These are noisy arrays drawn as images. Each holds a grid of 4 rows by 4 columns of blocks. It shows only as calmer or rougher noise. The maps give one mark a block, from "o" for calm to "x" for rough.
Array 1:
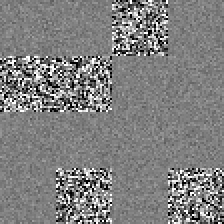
o o x o
x x o o
o o o o
o x o x
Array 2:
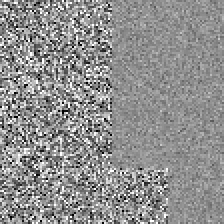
x x o o
x x o o
x x o o
x x x o
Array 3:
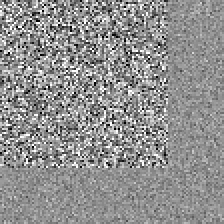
x x x o
x x x o
x x x o
o o o o
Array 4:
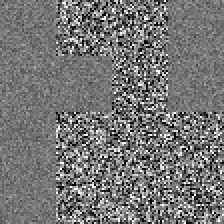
o x x o
o o x o
o x x x
o x x x
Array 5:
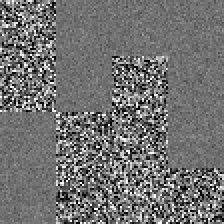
x o o o
x o x o
o x x o
o x x x
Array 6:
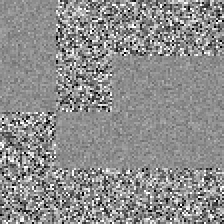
o x x x
o x o o
x o o o
x x x x
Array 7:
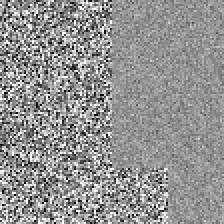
x x o o
x x o o
x x o o
x x x o
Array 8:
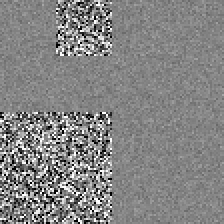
o x o o
o o o o
x x o o
x x o o
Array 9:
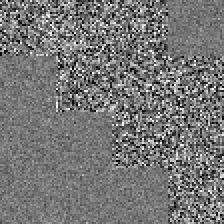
x x x o
o x x x
o o x x
o o o x
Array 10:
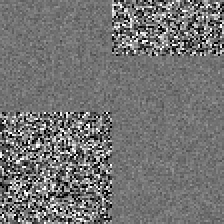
o o x x
o o o o
x x o o
x x o o
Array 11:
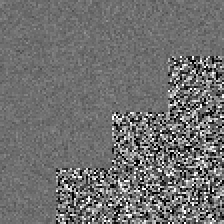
o o o o
o o o x
o o x x
o x x x
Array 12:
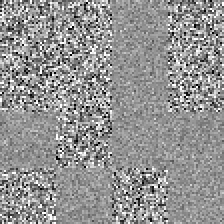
x x o x
x x o x
o x o o
x o x o
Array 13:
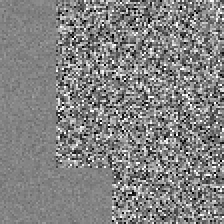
o x x x
o x x x
o x x x
o o x x
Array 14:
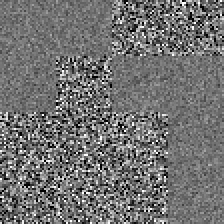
o o x x
o x o o
x x x o
x x x o
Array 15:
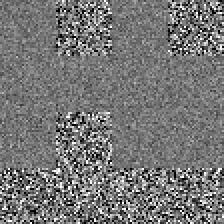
o x o x
o o o o
o x o o
x x x x
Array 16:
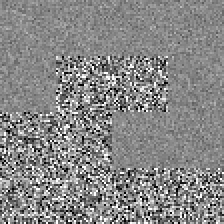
o o o o
o x x o
x x o o
x x x x
